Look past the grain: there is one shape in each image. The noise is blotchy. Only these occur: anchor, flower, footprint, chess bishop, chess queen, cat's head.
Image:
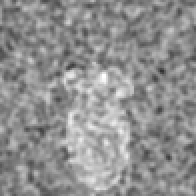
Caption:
light footprint
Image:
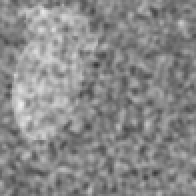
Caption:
light footprint
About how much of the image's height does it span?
two thirds
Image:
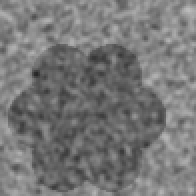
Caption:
dark flower
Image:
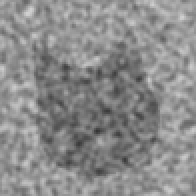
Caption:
dark cat's head
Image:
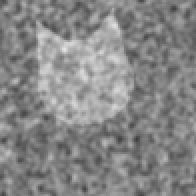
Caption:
light cat's head
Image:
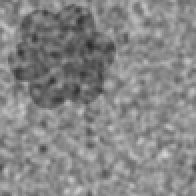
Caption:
dark flower
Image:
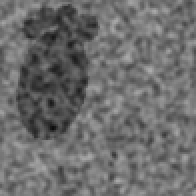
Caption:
dark footprint
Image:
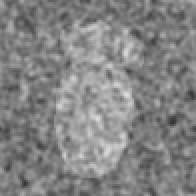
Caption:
light footprint
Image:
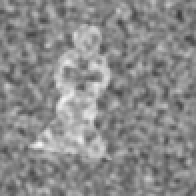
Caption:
light chess bishop
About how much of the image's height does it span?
two thirds
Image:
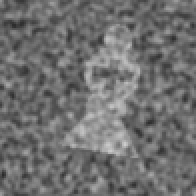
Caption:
light chess bishop
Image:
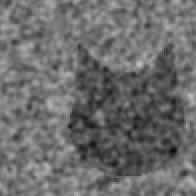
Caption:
dark cat's head
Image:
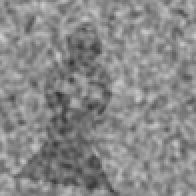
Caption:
dark chess bishop
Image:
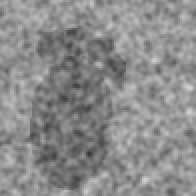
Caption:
dark footprint
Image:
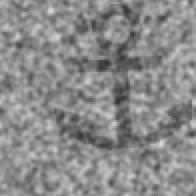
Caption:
dark anchor
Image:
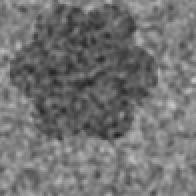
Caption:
dark flower
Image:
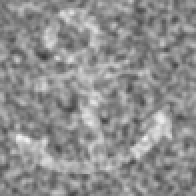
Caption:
light anchor
